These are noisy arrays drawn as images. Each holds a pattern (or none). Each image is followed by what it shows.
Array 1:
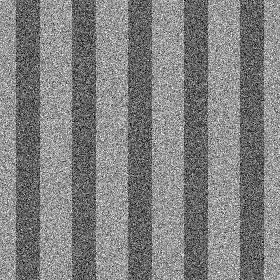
vertical stripes
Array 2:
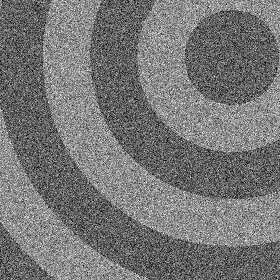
rings round one point
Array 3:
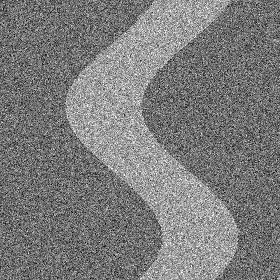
a wavy band
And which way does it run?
top to bottom
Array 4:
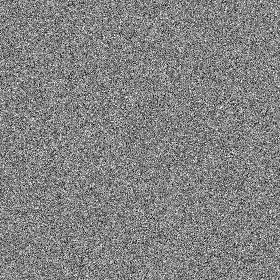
only noise
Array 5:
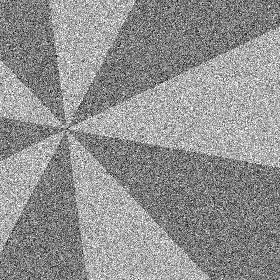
spokes from one point
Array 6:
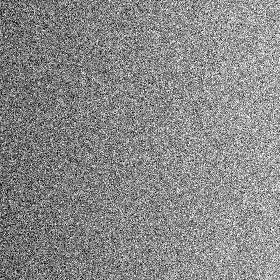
a smooth slope
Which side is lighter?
right
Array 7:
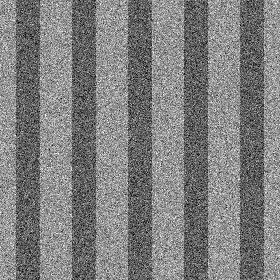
vertical stripes
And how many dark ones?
5
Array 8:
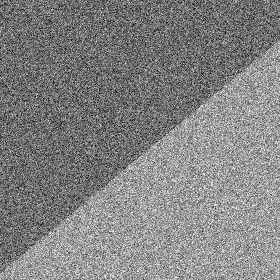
a sharp edge
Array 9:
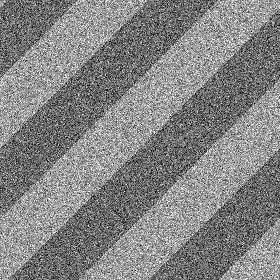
diagonal stripes
